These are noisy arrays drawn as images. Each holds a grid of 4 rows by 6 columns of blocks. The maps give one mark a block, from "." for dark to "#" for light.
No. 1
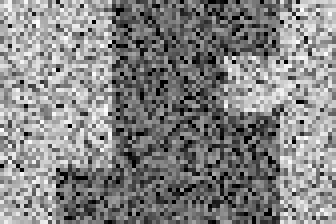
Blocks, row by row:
##...#
##..##
##...#
#....#
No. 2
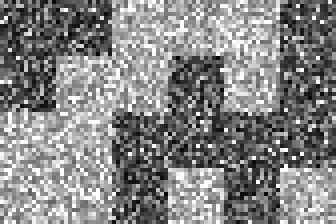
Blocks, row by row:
..###.
.##.#.
##....
##.#.#
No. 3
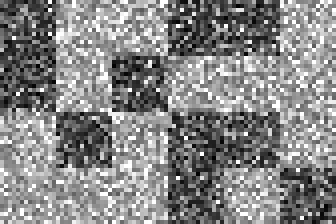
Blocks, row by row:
.##..#
.#.###
#.#..#
###.#.
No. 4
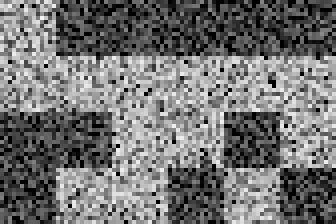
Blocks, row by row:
#.....
######
..##.#
.##.#.
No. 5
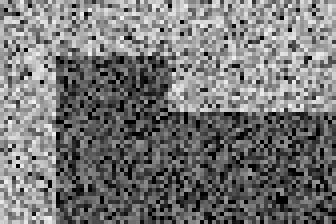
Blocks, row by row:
######
#..###
#.....
#.....
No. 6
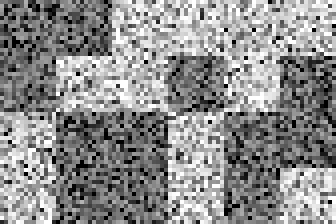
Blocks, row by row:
..####
.##.#.
#..#..
#..#.#
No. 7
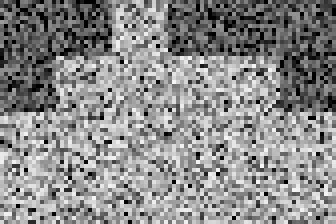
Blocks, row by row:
..#...
.####.
######
######
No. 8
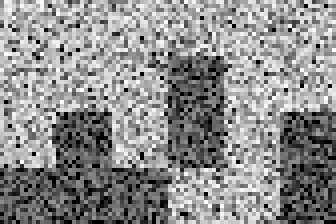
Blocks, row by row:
######
###.##
#.#.#.
...##.
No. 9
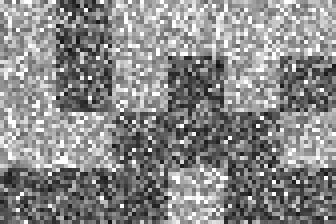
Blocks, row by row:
#.####
#.#.#.
##...#
...#..
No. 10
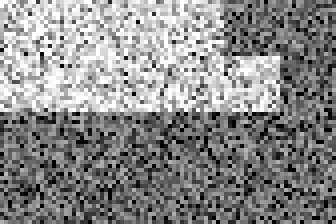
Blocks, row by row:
####..
#####.
......
......
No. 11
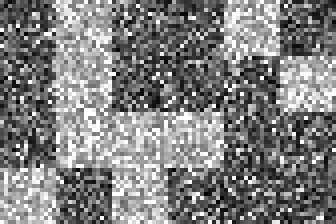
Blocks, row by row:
.#..#.
.#...#
.###..
#.#...
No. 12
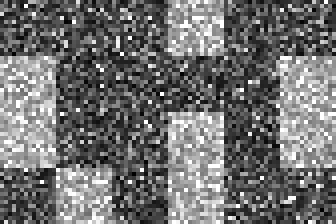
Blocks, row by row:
...#..
#....#
#..#.#
.#.#..
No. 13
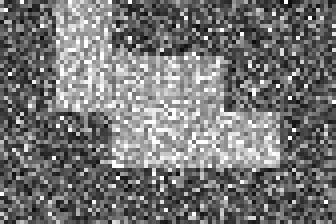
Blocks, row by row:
.#....
.###..
..###.
......
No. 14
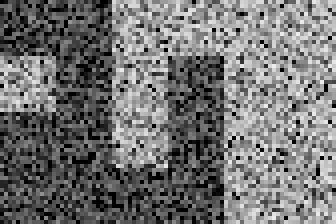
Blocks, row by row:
..####
#.#.##
..#.##
....##
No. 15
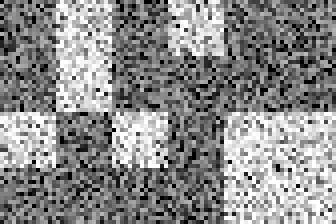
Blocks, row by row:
.#.#..
.#....
#.#.##
....##
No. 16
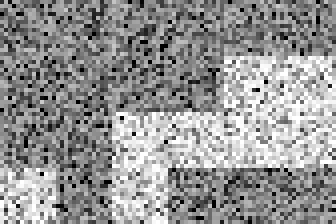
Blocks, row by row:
......
....##
..####
#.#...
